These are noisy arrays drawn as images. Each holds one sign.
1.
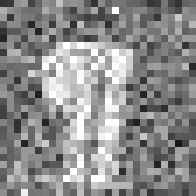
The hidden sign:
pilcrow
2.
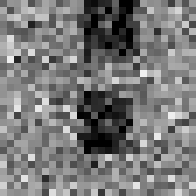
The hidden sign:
colon
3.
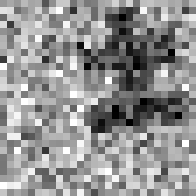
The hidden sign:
plus-minus sign
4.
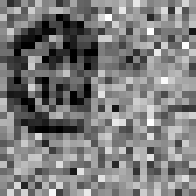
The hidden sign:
at sign
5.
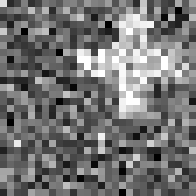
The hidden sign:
plus sign
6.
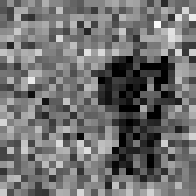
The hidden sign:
pilcrow
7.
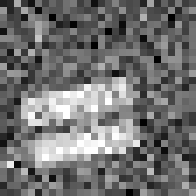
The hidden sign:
equals sign
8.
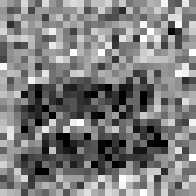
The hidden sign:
approximately sign
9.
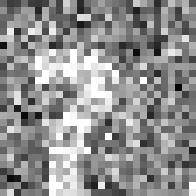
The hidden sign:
question mark
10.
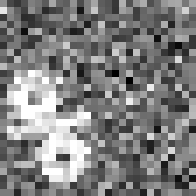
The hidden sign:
percent sign
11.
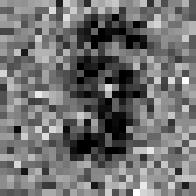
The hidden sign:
section sign
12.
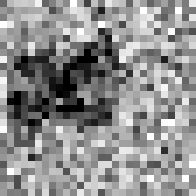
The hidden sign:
not-equal sign
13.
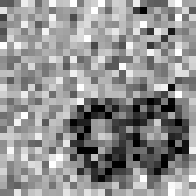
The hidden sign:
infinity sign
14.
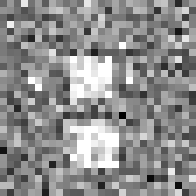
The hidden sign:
colon
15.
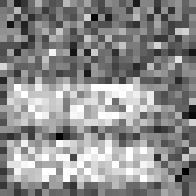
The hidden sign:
equals sign
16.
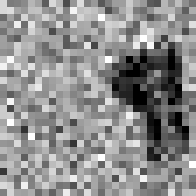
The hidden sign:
pilcrow
